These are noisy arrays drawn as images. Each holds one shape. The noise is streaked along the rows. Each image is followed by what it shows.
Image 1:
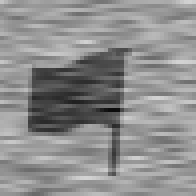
dark flag
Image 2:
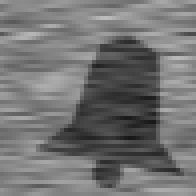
dark bell
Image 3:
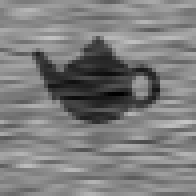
dark teapot
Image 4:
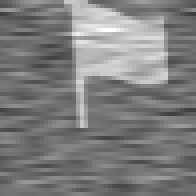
light flag
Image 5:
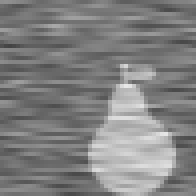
light pear
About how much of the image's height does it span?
two thirds
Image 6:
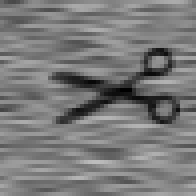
dark pair of scissors
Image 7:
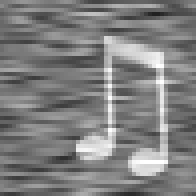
light pair of musical notes
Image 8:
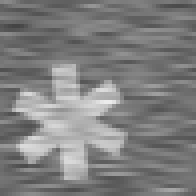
light asterisk
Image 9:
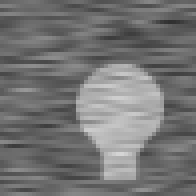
light light bulb
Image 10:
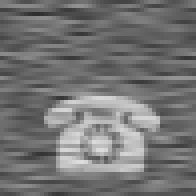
light telephone
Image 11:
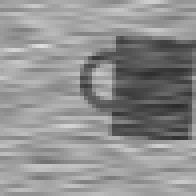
dark cup
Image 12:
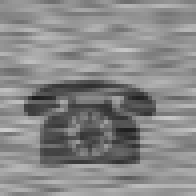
dark telephone
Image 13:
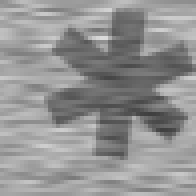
dark asterisk
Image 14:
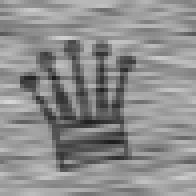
dark chess queen
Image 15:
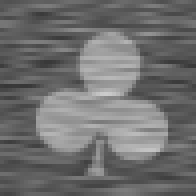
light club
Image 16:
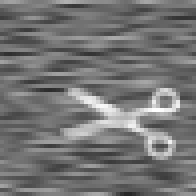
light pair of scissors
